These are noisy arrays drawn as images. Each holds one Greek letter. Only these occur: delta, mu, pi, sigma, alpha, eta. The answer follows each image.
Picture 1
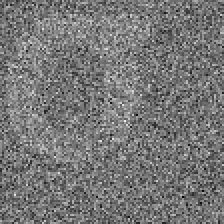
sigma
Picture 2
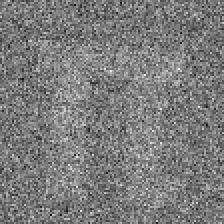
pi
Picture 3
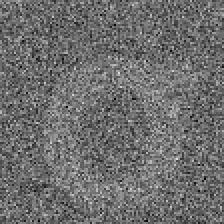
sigma
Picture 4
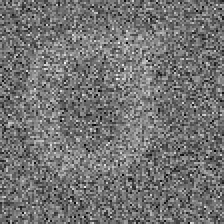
sigma
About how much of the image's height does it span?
two thirds
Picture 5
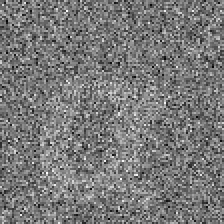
alpha
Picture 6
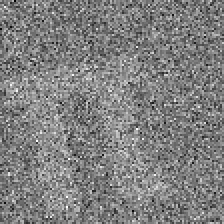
pi
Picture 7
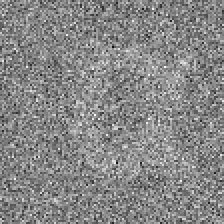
alpha
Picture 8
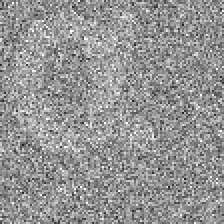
alpha
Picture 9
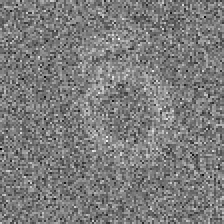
delta
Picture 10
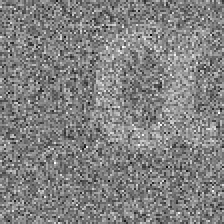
alpha
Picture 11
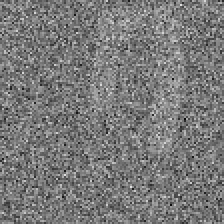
eta
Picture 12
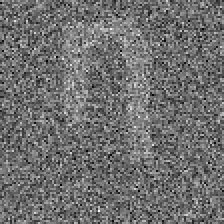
eta
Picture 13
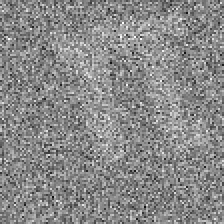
pi
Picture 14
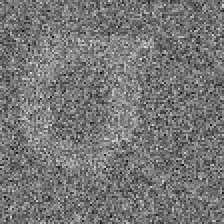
sigma
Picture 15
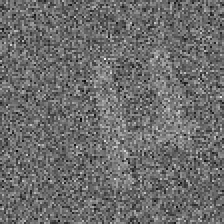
mu
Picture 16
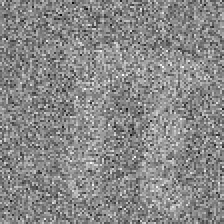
pi
